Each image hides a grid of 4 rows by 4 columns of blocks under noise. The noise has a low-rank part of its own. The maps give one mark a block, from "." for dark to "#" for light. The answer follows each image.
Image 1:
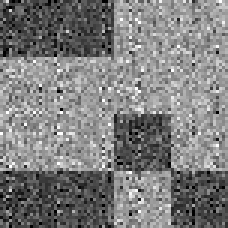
. . # #
# # # #
# # . #
. . # .
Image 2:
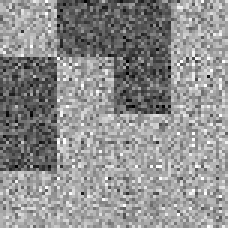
# . . #
. # . #
. # # #
# # # #
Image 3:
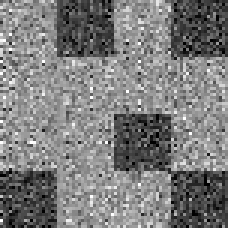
# . # .
# # # #
# # . #
. # # .
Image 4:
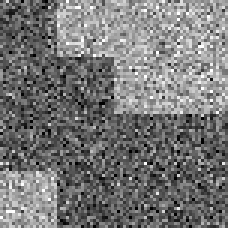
. # # #
. . # #
. . . .
# . . .
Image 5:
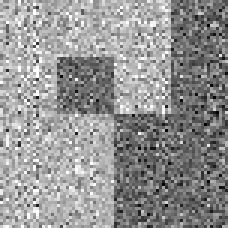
# # # .
# . # .
# # . .
# # . .
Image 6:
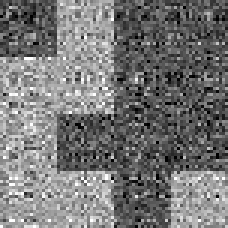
. # . .
# # . .
# . . .
# # . #
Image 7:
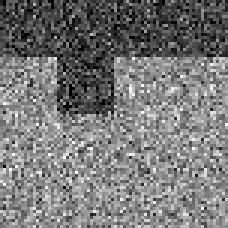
. . . .
# . # #
# # # #
# # # #
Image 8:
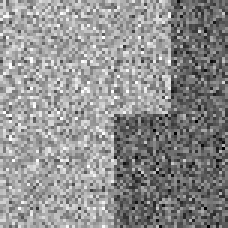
# # # .
# # # .
# # . .
# # . .
